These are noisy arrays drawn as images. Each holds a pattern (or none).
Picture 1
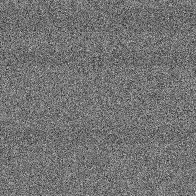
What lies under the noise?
bands of rows
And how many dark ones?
3
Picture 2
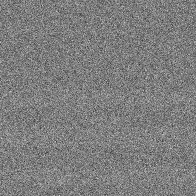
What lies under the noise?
bands of rows
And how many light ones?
3
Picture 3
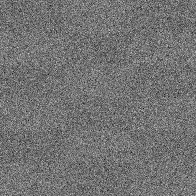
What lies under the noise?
a checkerboard
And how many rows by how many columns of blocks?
6 by 3
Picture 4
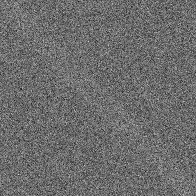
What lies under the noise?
a diagonal band
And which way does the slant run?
top left to bottom right
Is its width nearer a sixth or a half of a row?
a sixth
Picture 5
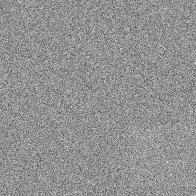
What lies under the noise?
one block
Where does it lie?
bottom right
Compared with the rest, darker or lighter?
lighter
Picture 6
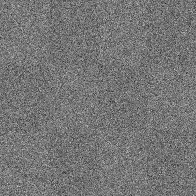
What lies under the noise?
a checkerboard
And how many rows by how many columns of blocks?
3 by 4
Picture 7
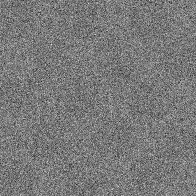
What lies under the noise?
a checkerboard
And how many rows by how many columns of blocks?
5 by 6
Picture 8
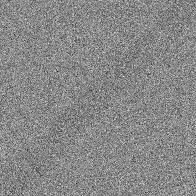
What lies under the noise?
a diagonal band
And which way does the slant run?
bottom left to top right
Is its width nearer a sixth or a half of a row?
a sixth
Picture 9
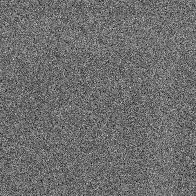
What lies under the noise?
bands of rows crossing bands of columns
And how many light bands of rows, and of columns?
1 and 1
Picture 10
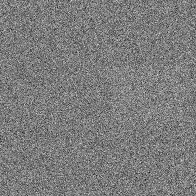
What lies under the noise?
one block
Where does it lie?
middle right
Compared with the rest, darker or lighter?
lighter
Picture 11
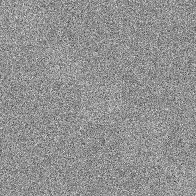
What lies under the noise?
blocks along the diagonal
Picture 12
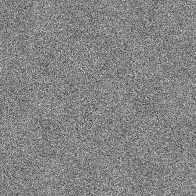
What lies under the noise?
a checkerboard
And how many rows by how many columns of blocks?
5 by 6
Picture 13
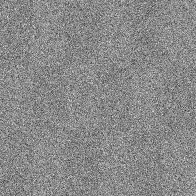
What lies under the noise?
a checkerboard
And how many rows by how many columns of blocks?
3 by 6
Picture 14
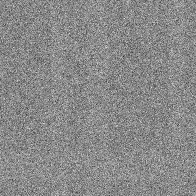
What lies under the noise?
bands of rows crossing bands of columns
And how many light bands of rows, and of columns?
1 and 3
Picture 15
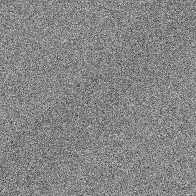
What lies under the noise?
a diagonal band
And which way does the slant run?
bottom left to top right
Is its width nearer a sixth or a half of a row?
a half
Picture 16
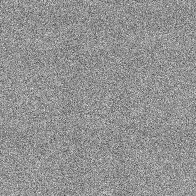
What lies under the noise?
bands of rows crossing bands of columns
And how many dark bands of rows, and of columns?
3 and 2
